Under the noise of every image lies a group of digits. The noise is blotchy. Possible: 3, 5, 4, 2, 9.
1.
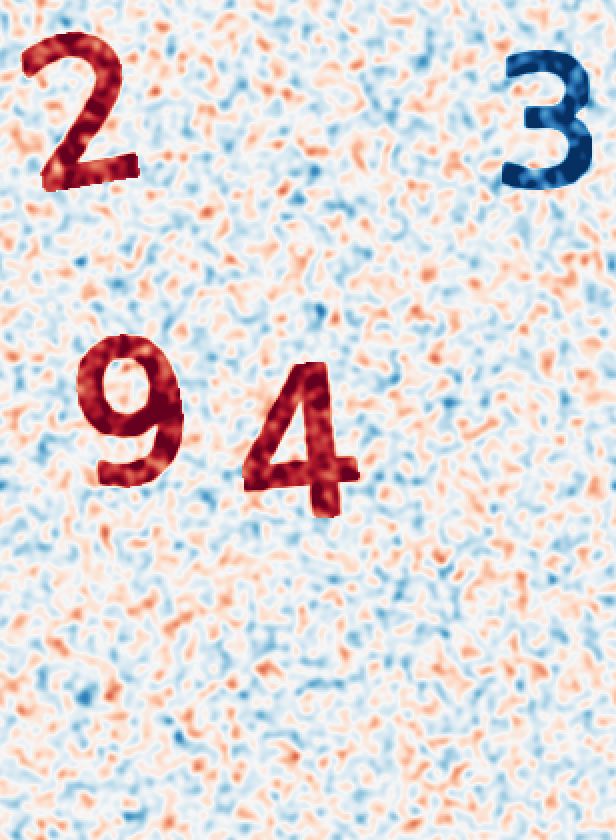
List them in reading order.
top left: red 2; top right: blue 3; middle left: red 9; centre: red 4
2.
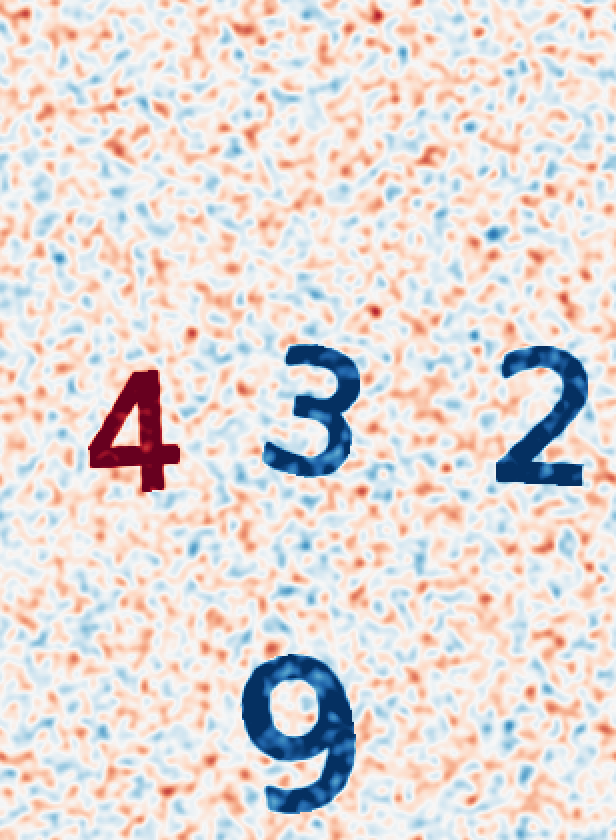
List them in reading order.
middle left: red 4; centre: blue 3; middle right: blue 2; bottom middle: blue 9
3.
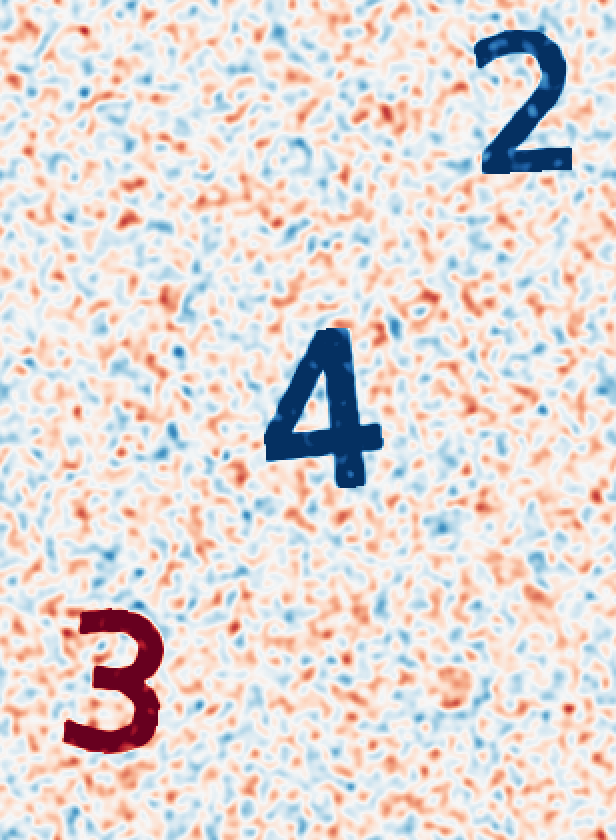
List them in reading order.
top right: blue 2; centre: blue 4; bottom left: red 3
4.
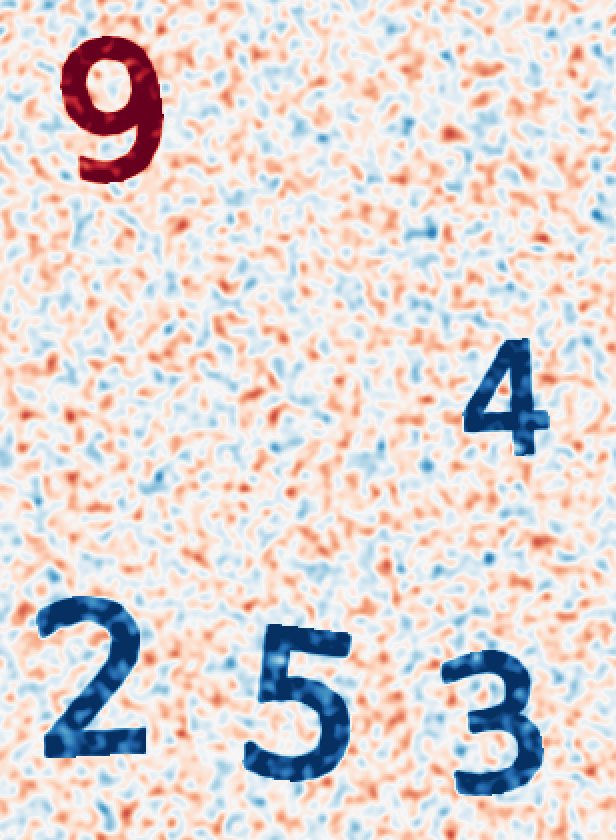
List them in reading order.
top left: red 9; middle right: blue 4; bottom left: blue 2; bottom middle: blue 5; bottom right: blue 3
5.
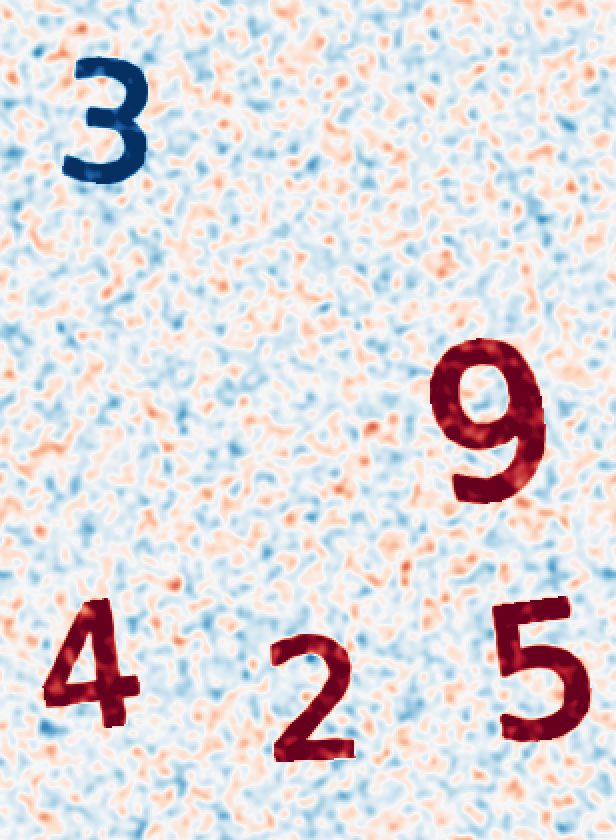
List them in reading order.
top left: blue 3; middle right: red 9; bottom left: red 4; bottom middle: red 2; bottom right: red 5
